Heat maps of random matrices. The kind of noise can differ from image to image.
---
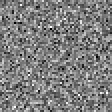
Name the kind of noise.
independent entries
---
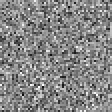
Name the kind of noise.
independent entries
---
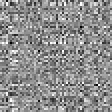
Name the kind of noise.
low rank plus noise
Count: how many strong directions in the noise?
two
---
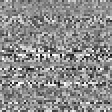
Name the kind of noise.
rows of uneven size
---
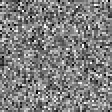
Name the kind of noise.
independent entries
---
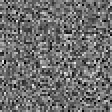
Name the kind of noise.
low rank plus noise
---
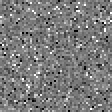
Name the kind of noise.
heavy tails
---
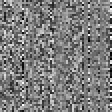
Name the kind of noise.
columns of uneven size
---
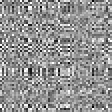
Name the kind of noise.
low rank plus noise
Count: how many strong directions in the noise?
one
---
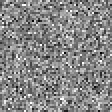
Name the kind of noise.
independent entries
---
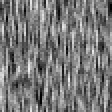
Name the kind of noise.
streaked along the columns
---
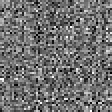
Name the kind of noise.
low rank plus noise
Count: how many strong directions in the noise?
three or four
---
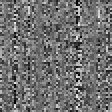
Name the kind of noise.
columns of uneven size
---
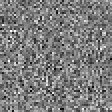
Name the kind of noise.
low rank plus noise
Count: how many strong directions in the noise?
five to eight
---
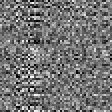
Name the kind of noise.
low rank plus noise
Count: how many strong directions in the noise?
two
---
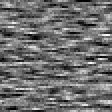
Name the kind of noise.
streaked along the rows
